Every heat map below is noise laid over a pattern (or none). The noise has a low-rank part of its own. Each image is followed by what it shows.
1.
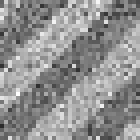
diagonal stripes
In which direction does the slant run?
bottom left to top right
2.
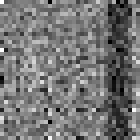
one vertical stripe
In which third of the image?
right
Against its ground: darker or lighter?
darker
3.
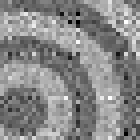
rings round one point
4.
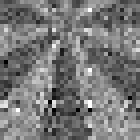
spokes from one point
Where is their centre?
top middle
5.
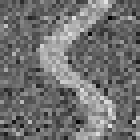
a wavy band
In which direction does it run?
top to bottom
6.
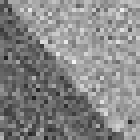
a sharp edge
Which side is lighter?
top right
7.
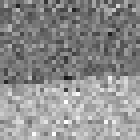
a sharp edge
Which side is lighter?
bottom
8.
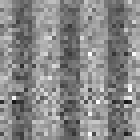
vertical stripes
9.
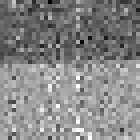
a sharp edge
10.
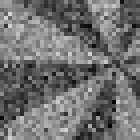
spokes from one point
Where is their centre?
middle right
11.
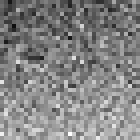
a smooth slope
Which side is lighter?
bottom
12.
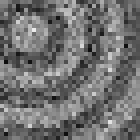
rings round one point
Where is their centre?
top left
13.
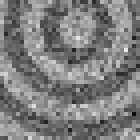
rings round one point
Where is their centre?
top middle
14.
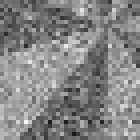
spokes from one point
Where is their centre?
top right
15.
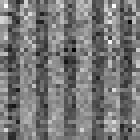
vertical stripes
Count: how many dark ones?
5
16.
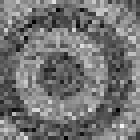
rings round one point
